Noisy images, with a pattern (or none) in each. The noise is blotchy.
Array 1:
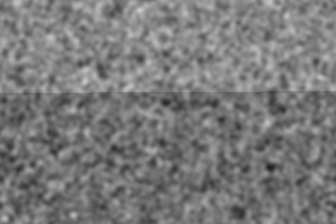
a sharp edge
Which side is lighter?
top
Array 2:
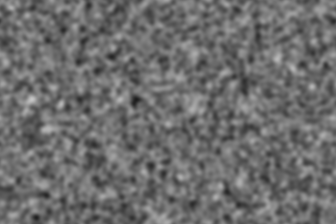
only noise
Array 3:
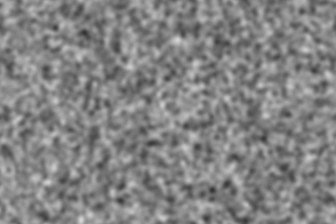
only noise
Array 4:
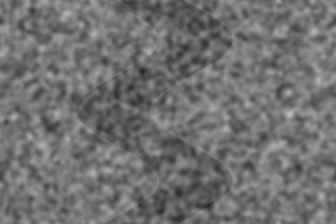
a wavy band
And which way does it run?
top to bottom
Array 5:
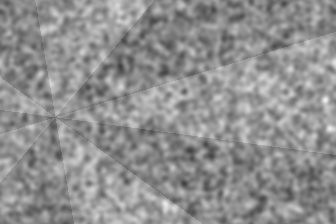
spokes from one point
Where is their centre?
middle left
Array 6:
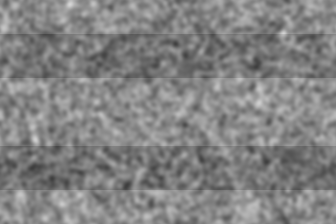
horizontal stripes
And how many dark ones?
2
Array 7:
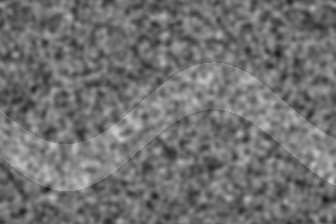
a wavy band
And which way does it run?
left to right
